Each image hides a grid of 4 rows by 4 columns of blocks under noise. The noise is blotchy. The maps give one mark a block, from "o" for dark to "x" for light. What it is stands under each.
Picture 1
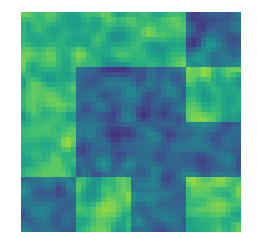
x x x o
x o o x
x o o o
o x o x
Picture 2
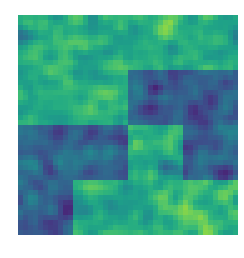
x x x x
x x o o
o o x o
o x x x
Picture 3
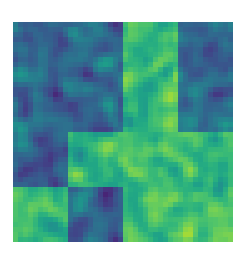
o o x o
o o x o
o x x x
x o x x
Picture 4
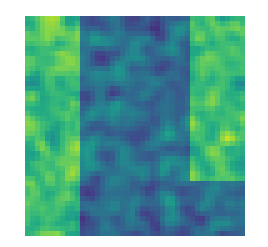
x o o x
x o o x
x o o x
x o o o
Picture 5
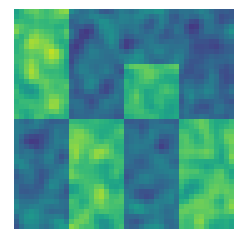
x o o o
x o x o
o x o x
o x o x
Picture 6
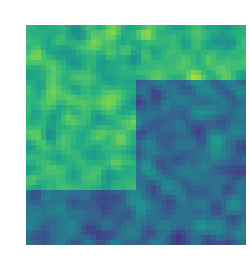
x x x x
x x o o
x x o o
o o o o
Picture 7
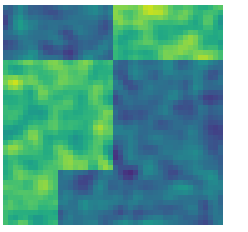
o o x x
x x o o
x x o o
x o o o
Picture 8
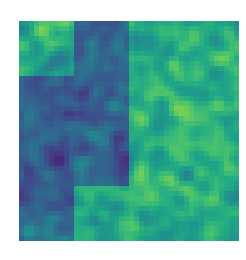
x o x x
o o x x
o o x x
o x x x
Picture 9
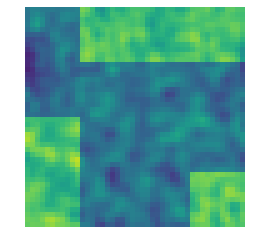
o x x x
o o o o
x o o o
x o o x
